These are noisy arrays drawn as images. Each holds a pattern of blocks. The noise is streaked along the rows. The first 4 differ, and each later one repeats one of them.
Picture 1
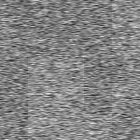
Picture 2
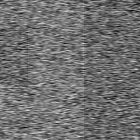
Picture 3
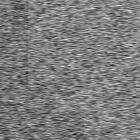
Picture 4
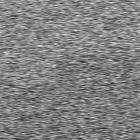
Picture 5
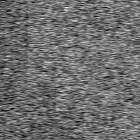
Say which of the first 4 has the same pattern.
3
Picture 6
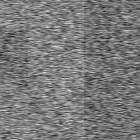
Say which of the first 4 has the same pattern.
2
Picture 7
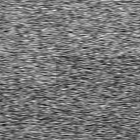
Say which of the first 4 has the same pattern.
4
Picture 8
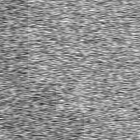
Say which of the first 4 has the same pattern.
3
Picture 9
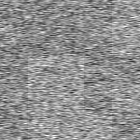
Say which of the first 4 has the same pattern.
1
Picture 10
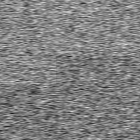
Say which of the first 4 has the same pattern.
4
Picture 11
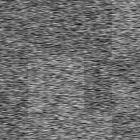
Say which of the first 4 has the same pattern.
1
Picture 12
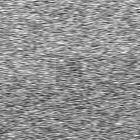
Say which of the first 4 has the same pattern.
4
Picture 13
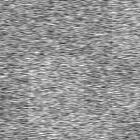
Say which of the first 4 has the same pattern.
1
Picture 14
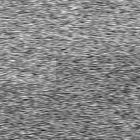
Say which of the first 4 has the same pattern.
4
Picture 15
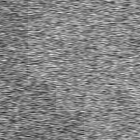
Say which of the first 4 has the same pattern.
3
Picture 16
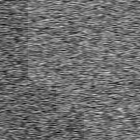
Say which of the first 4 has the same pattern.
3
